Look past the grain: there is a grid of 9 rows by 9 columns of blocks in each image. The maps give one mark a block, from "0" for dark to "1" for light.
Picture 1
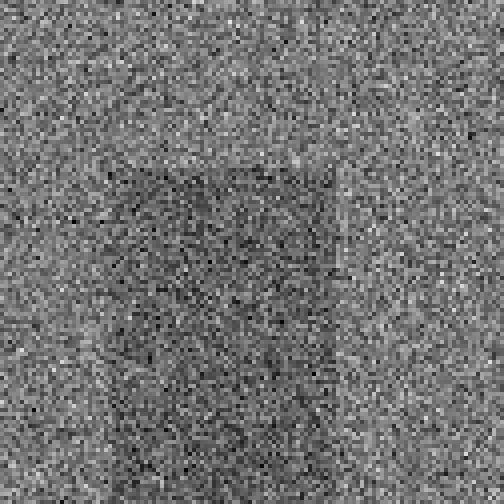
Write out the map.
1 1 1 1 1 1 1 1 1
1 1 1 1 1 1 1 1 1
1 1 1 1 1 1 1 1 1
1 1 0 0 0 0 1 1 1
1 1 0 0 0 0 1 1 1
1 1 0 0 0 0 1 1 1
1 1 0 0 0 0 1 1 1
1 1 0 0 0 0 1 1 1
1 1 0 0 0 0 1 1 1
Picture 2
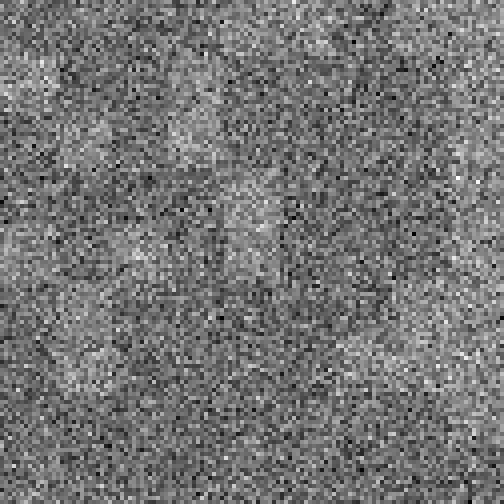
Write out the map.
0 0 0 0 1 1 0 1 1
1 0 0 1 0 0 0 0 1
0 1 0 1 0 0 0 0 1
0 0 0 0 1 0 0 0 1
1 0 1 0 1 0 0 0 1
0 1 0 0 0 0 0 1 1
0 1 0 0 0 0 1 1 1
0 0 0 0 0 0 0 0 1
0 0 0 0 0 0 0 0 0
